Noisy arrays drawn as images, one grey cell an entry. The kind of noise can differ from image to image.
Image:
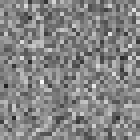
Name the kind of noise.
independent entries
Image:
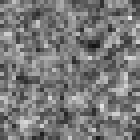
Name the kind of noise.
blotchy
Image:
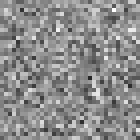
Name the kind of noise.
low rank plus noise
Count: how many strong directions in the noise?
five to eight
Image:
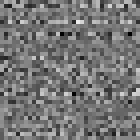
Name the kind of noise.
rows of uneven size
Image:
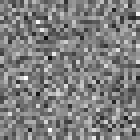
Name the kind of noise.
independent entries
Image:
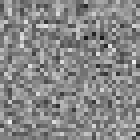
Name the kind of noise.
low rank plus noise
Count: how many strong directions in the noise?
five to eight
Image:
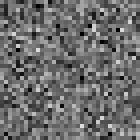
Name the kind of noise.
independent entries
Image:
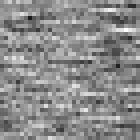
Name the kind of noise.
streaked along the rows
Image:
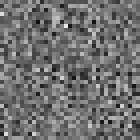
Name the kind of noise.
low rank plus noise
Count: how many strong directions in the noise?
three or four
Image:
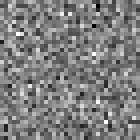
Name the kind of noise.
independent entries
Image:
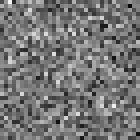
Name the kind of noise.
independent entries
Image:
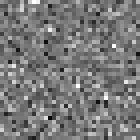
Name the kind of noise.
heavy tails
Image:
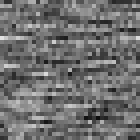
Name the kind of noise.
streaked along the rows
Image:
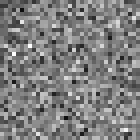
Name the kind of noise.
independent entries
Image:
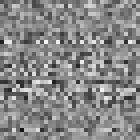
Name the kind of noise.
rows of uneven size
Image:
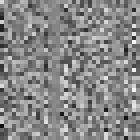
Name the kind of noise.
columns of uneven size
